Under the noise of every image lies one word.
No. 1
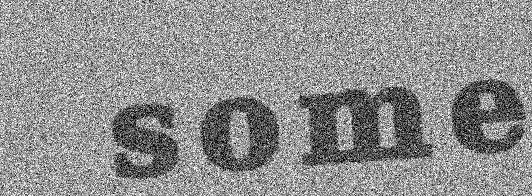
some
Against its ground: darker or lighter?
darker
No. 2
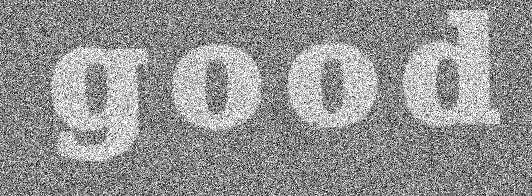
good
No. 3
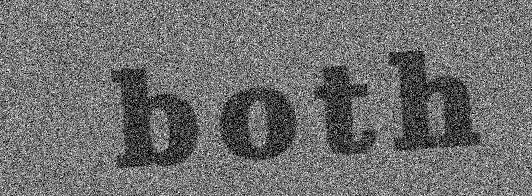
both
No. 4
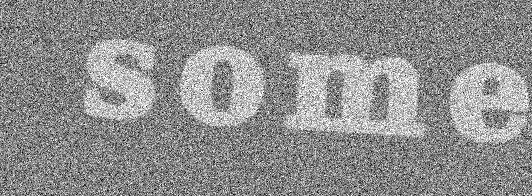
some
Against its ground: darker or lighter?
lighter
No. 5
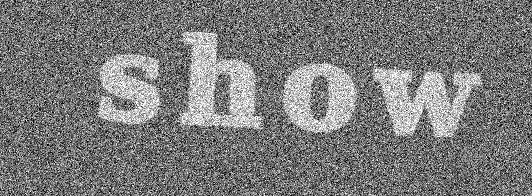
show
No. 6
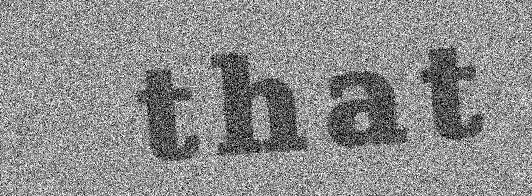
that
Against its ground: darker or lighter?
darker
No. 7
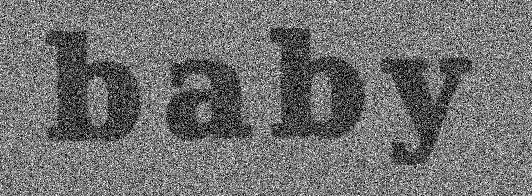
baby
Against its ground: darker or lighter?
darker
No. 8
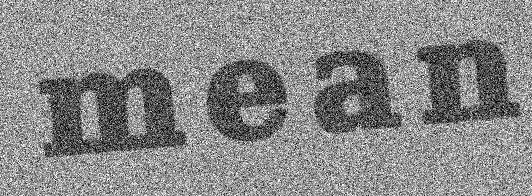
mean
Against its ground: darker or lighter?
darker
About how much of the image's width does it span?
nearly all
